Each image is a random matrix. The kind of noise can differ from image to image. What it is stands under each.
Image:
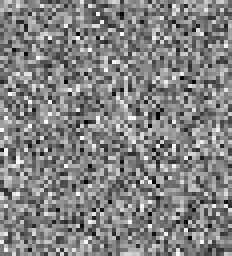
independent entries
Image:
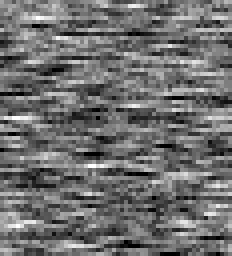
streaked along the rows
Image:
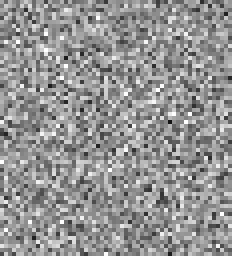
independent entries
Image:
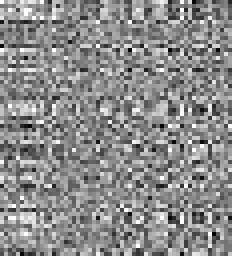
low rank plus noise
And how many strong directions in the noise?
one
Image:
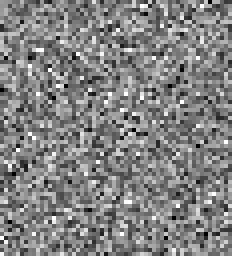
independent entries
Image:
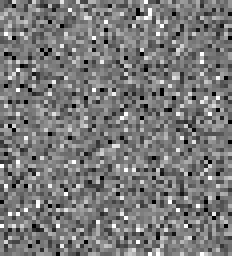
heavy tails
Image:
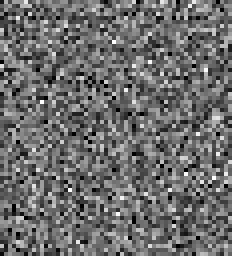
independent entries
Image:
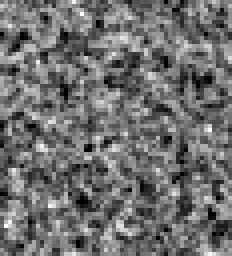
blotchy
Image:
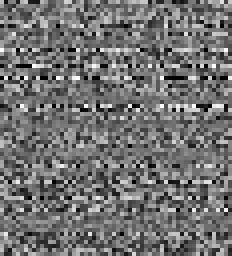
rows of uneven size
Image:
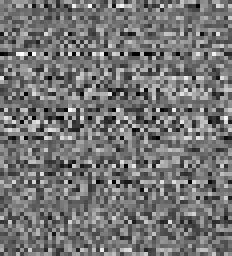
rows of uneven size
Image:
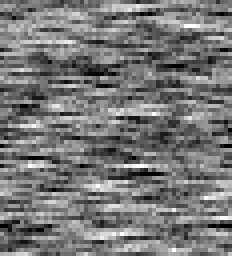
streaked along the rows
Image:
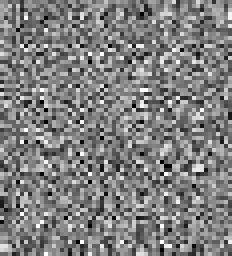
low rank plus noise
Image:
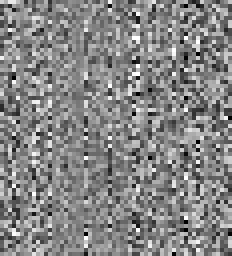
columns of uneven size
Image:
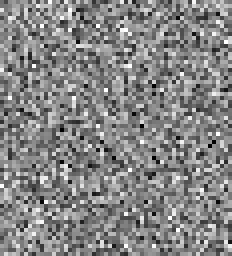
independent entries
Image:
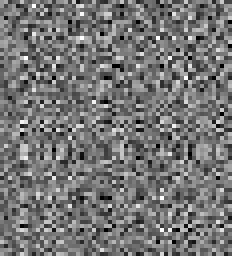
low rank plus noise
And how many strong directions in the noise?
one
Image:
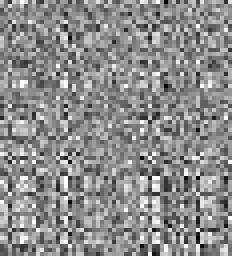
low rank plus noise
